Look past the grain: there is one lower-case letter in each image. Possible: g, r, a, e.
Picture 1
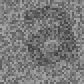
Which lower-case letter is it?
a
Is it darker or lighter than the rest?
darker
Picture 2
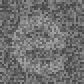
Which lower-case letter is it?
e
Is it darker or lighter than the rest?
lighter
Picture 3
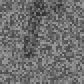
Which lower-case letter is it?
r
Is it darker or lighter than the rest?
darker
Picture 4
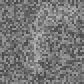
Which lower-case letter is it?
r
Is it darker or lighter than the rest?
lighter
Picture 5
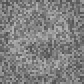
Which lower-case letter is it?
e
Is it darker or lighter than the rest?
lighter
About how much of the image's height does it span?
nearly all
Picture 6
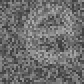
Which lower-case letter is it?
e
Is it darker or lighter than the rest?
lighter
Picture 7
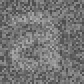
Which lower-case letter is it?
a
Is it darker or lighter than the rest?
lighter
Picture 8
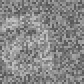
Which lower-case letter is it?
a
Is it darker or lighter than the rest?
lighter
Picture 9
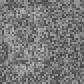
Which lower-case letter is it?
g
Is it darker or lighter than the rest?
lighter
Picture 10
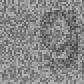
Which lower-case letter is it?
g
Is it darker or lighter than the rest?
darker
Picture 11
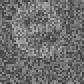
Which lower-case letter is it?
e
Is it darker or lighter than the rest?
lighter
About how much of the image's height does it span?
two thirds
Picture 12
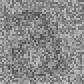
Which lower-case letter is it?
a
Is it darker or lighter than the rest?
darker
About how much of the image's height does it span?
nearly all
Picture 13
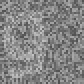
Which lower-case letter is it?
g
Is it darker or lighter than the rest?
lighter
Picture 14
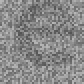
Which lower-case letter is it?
e
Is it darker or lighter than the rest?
darker
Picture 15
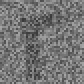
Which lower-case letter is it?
r
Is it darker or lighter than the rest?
darker
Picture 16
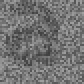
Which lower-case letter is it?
a
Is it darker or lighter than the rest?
darker
